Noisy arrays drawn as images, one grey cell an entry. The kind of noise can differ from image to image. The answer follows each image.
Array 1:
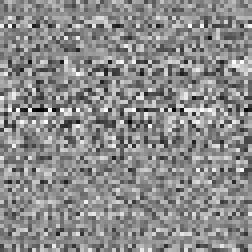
rows of uneven size
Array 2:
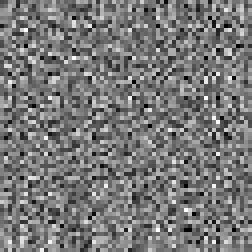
low rank plus noise
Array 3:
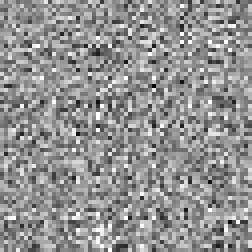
low rank plus noise
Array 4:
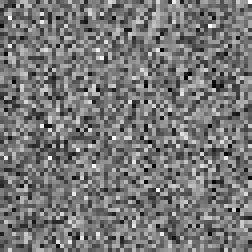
independent entries
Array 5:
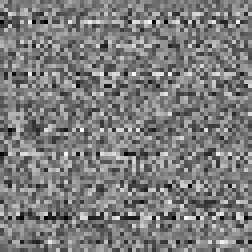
rows of uneven size
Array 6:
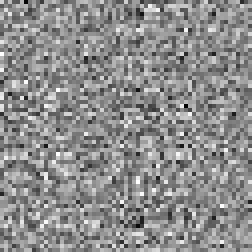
low rank plus noise
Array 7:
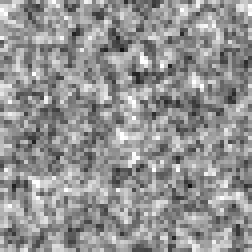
blotchy
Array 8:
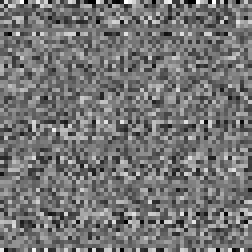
rows of uneven size
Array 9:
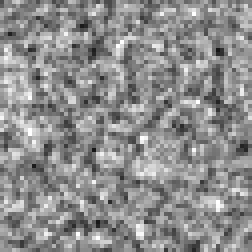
blotchy
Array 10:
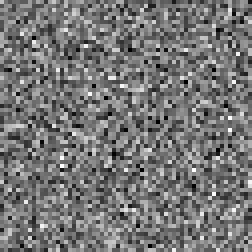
independent entries
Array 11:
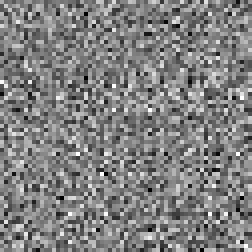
low rank plus noise
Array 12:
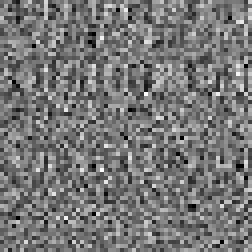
low rank plus noise
